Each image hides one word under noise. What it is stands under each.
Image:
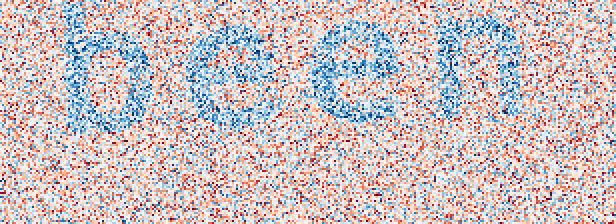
been
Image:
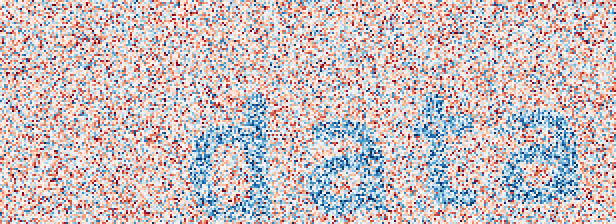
data
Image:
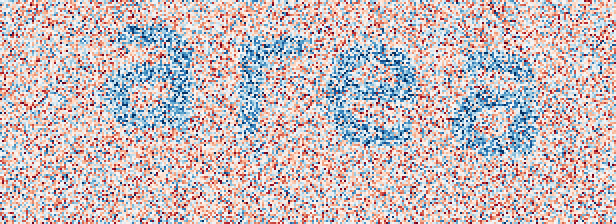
area
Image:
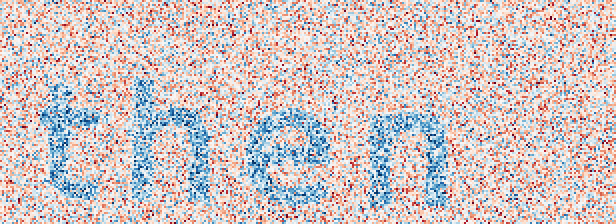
then
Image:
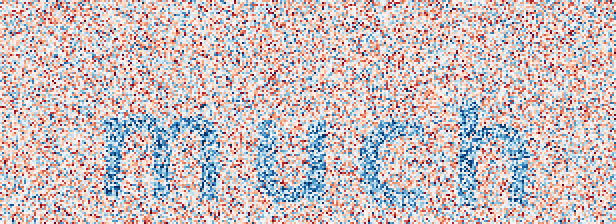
much
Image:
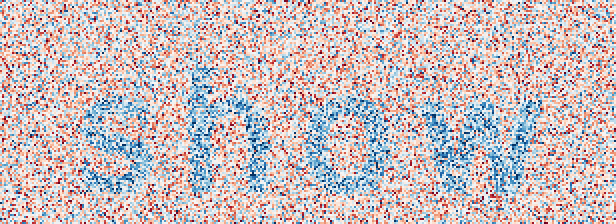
show
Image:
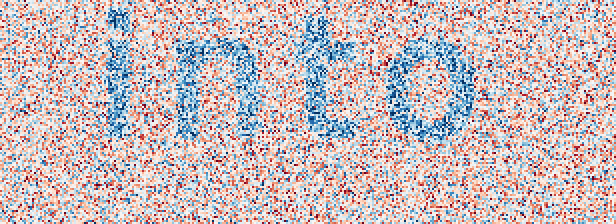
into
